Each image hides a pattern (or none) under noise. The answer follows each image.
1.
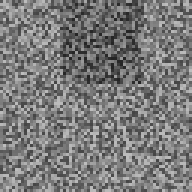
one block
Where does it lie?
top middle
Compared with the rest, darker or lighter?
darker
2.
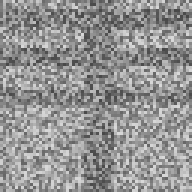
bands of rows crossing bands of columns
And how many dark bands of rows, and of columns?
3 and 1
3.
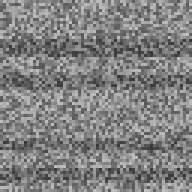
bands of rows
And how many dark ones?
4
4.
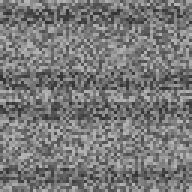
bands of rows
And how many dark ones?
4
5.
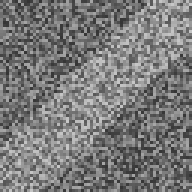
a diagonal band
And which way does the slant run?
bottom left to top right
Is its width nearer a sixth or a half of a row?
a half
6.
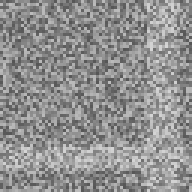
bands of rows crossing bands of columns
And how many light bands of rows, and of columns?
1 and 1
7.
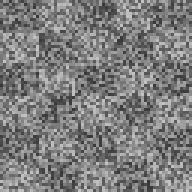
a checkerboard
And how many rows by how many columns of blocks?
6 by 5
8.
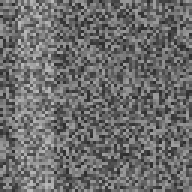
one band of columns
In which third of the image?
left
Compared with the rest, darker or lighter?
lighter
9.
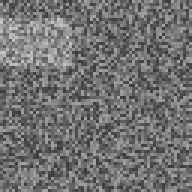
one block
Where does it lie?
top left
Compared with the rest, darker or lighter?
lighter
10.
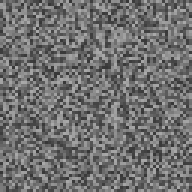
only noise
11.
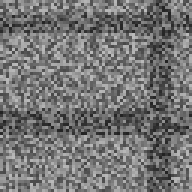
bands of rows crossing bands of columns
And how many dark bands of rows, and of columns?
2 and 1
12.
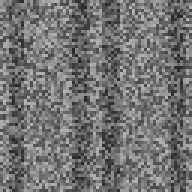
bands of columns
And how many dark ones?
4
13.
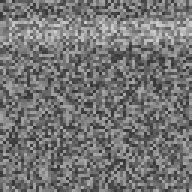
one band of rows
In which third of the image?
top
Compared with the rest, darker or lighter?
lighter
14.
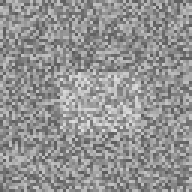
one block
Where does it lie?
centre
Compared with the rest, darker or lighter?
lighter
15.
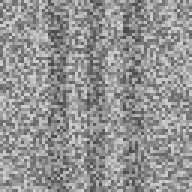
bands of columns
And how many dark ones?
3
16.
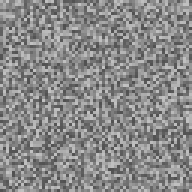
only noise
